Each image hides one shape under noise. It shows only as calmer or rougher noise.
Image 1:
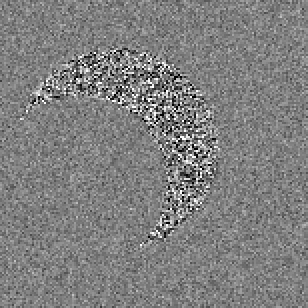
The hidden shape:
crescent
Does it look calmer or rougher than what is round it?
rougher
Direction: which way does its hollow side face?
down and left
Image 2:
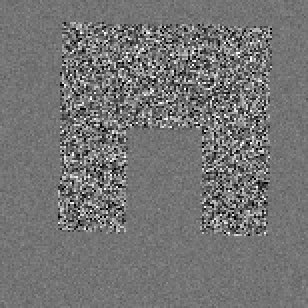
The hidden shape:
square with a notch
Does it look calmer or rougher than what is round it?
rougher
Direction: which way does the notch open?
down
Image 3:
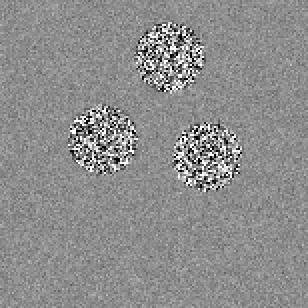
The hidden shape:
three dots
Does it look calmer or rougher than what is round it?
rougher
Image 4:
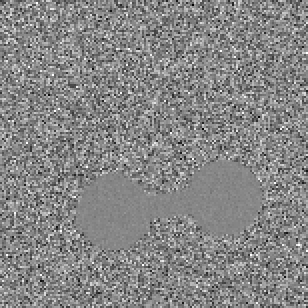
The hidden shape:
dumbbell
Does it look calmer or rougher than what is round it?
calmer
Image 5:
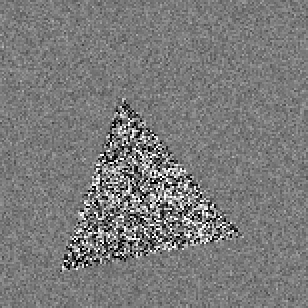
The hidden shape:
triangle
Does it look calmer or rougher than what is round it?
rougher
